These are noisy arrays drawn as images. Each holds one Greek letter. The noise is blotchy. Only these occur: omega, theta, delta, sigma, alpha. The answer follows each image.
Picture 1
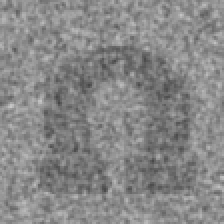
omega
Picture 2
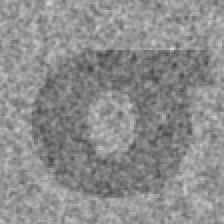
sigma
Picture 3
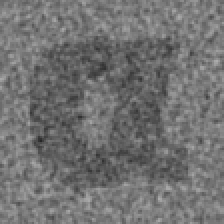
alpha
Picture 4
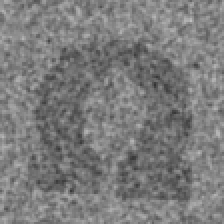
omega
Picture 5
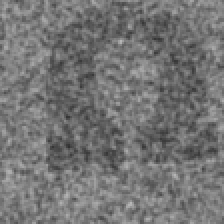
omega
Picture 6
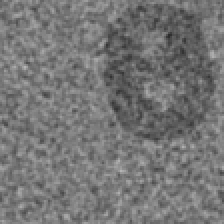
theta
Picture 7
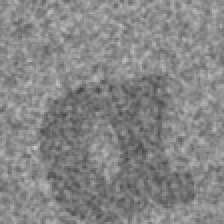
alpha
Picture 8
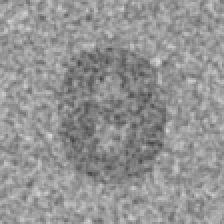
theta
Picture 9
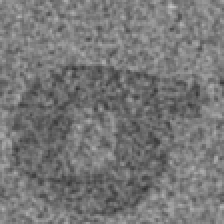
sigma
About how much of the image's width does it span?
nearly all
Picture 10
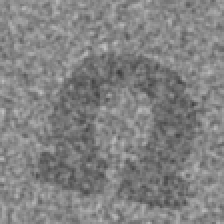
omega
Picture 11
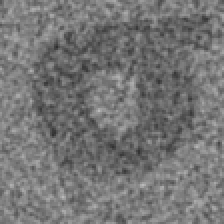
sigma
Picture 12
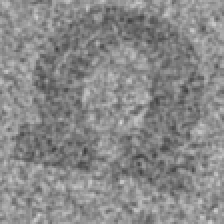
omega
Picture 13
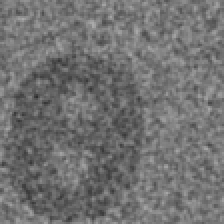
theta
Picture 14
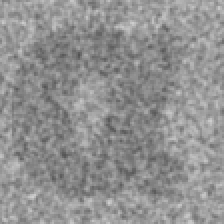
alpha
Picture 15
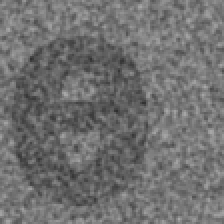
theta
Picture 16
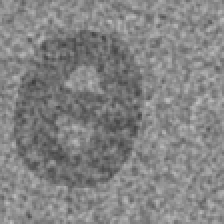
theta
